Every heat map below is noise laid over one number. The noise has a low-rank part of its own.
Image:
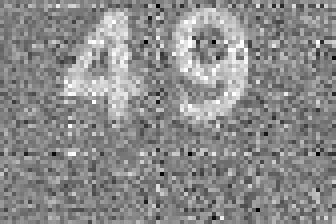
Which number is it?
49
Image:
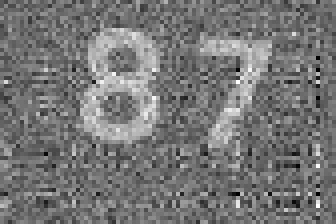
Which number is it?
87
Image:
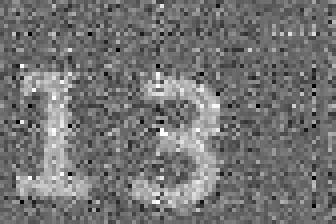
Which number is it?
13
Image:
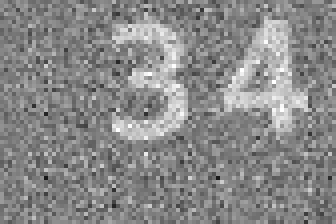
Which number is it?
34
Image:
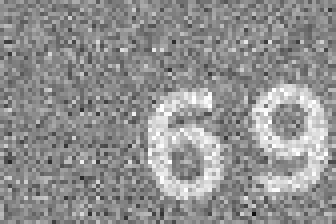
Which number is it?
69
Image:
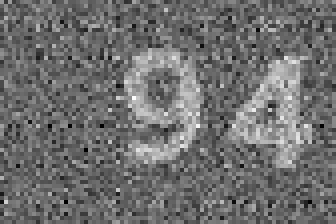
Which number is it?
94
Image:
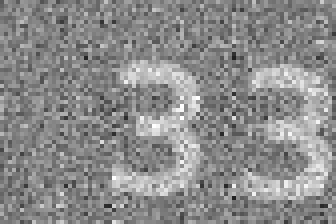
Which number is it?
33
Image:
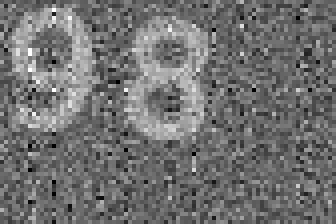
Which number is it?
98
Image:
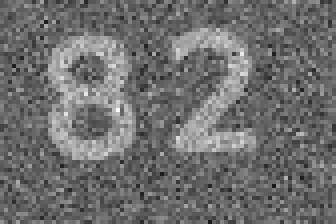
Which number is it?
82
